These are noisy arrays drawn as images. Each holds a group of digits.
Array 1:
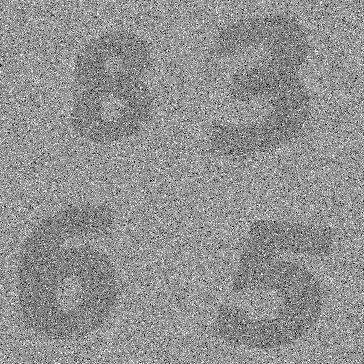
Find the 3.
top right
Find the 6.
bottom left
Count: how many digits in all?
4
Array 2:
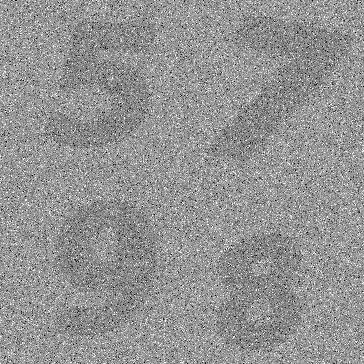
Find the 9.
bottom left
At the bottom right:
8
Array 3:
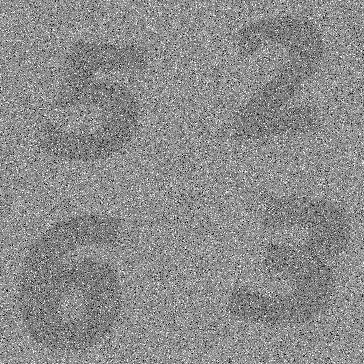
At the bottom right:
3
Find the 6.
bottom left
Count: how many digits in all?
4
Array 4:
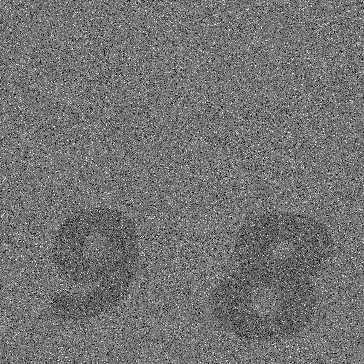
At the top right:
nothing
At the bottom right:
8
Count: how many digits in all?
2
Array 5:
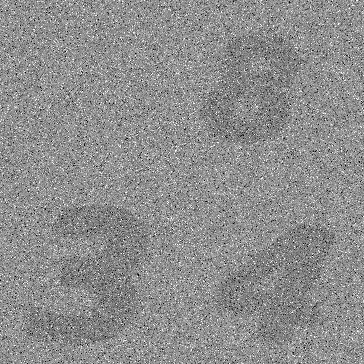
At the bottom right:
4
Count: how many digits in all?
3
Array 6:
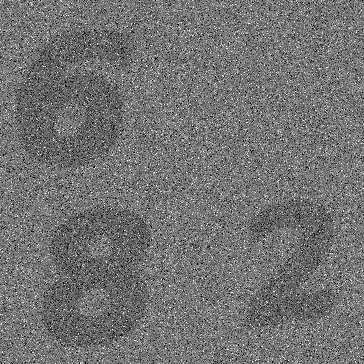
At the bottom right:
2
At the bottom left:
8
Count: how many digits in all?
3
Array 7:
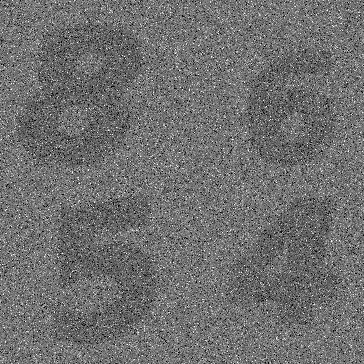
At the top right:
6
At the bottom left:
5
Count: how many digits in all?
4
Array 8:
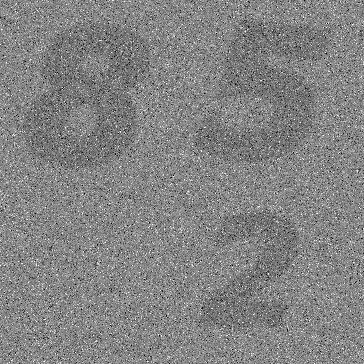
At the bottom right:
2
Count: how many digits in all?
3
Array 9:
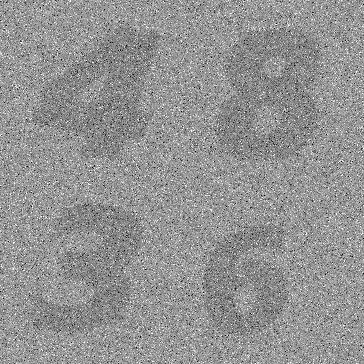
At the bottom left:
3
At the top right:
8
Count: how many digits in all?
4
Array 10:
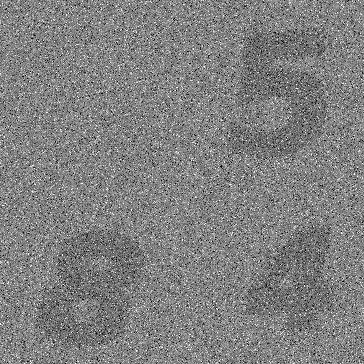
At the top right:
5
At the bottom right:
4
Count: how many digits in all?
3
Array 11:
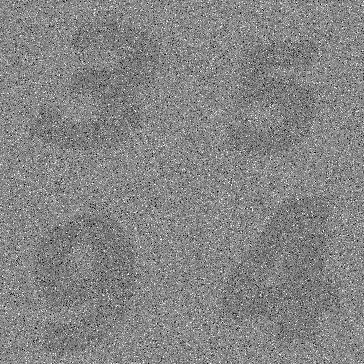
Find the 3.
top left
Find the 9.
bottom left
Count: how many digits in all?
4
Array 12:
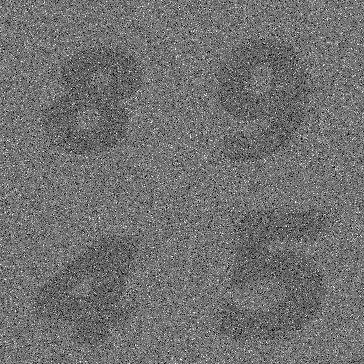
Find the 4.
bottom left
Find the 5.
bottom right
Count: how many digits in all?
4
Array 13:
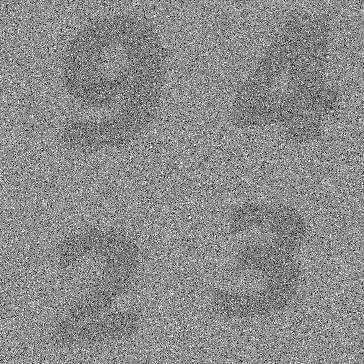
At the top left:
9
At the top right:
4
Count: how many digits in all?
4
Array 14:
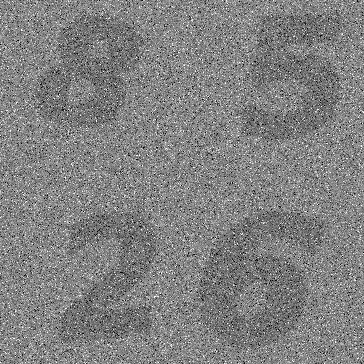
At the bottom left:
2
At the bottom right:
6
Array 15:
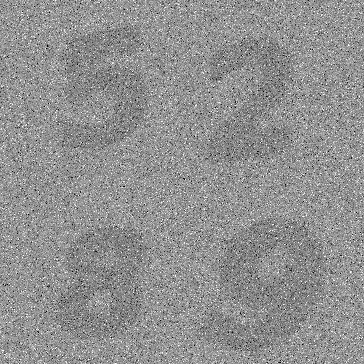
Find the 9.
bottom right
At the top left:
5
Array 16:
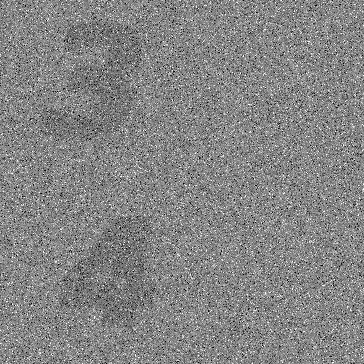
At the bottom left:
4
